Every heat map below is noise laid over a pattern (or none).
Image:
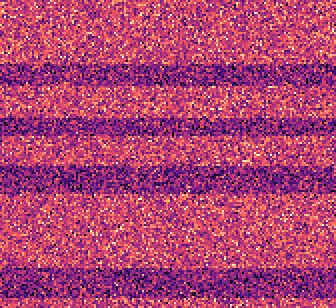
bands of rows
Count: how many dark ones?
4
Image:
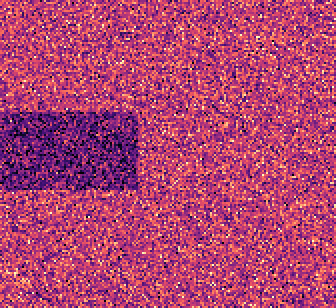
one block
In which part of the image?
middle left
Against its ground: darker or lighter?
darker
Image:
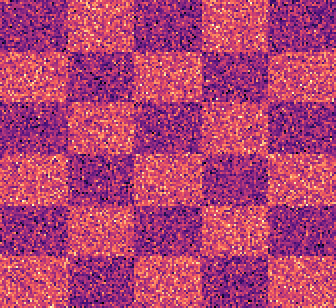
a checkerboard
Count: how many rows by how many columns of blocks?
6 by 5
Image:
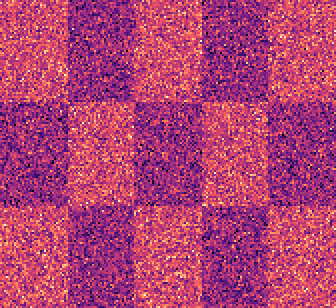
a checkerboard
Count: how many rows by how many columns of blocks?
3 by 5
